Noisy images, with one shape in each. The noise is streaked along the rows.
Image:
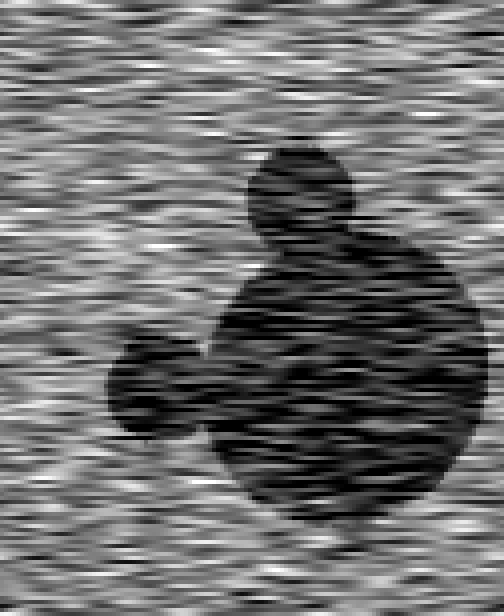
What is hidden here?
dark bear's head
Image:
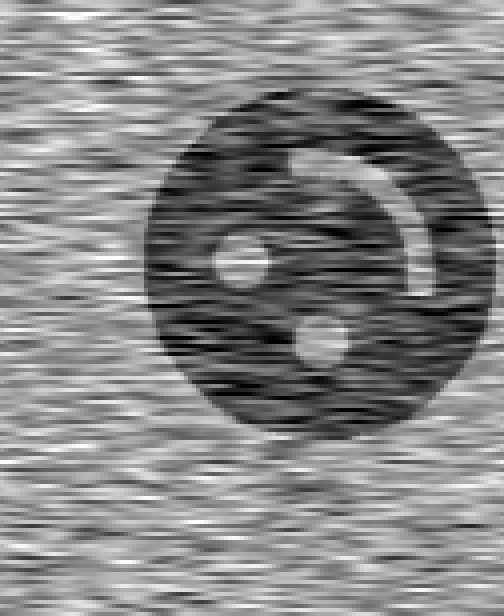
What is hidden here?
dark smiling face
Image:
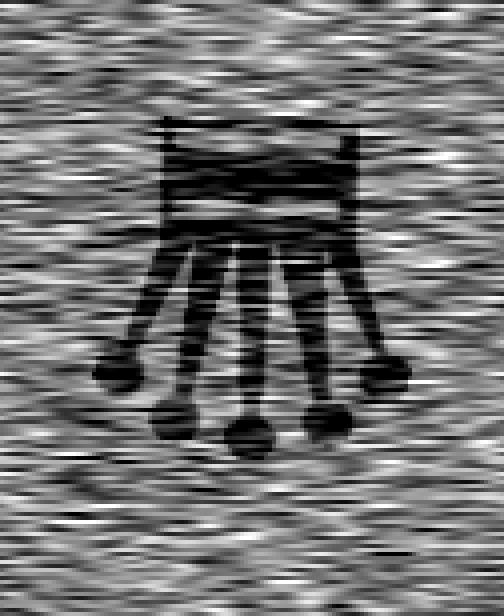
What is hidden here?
dark chess queen
